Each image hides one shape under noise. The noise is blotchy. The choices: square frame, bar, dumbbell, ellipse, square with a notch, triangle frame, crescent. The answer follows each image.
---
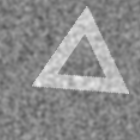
triangle frame
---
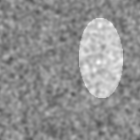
ellipse
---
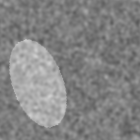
ellipse
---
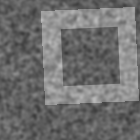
square frame
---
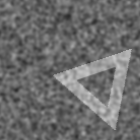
triangle frame
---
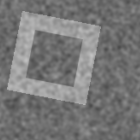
square frame
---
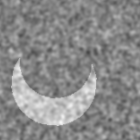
crescent
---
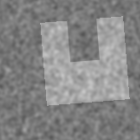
square with a notch
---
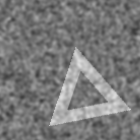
triangle frame
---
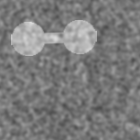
dumbbell
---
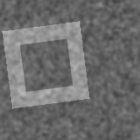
square frame
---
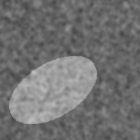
ellipse
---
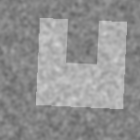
square with a notch
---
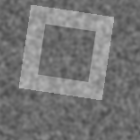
square frame
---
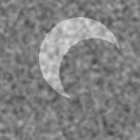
crescent
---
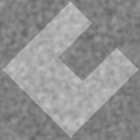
square with a notch
